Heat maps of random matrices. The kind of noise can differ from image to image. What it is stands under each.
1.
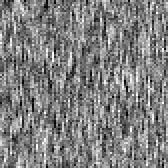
streaked along the columns
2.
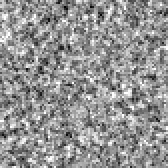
blotchy
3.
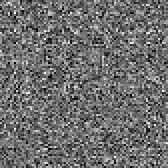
low rank plus noise
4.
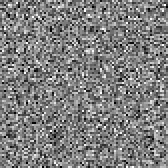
low rank plus noise
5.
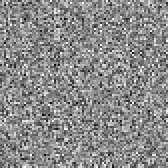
low rank plus noise
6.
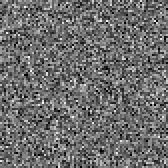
independent entries
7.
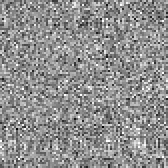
low rank plus noise
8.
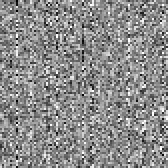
columns of uneven size
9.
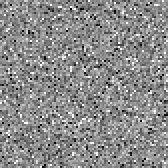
heavy tails
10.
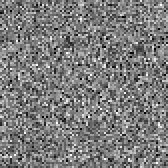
low rank plus noise
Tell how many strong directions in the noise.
five to eight
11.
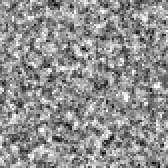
blotchy
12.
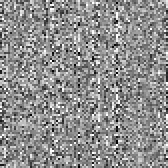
columns of uneven size
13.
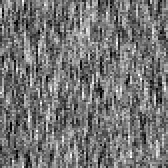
streaked along the columns
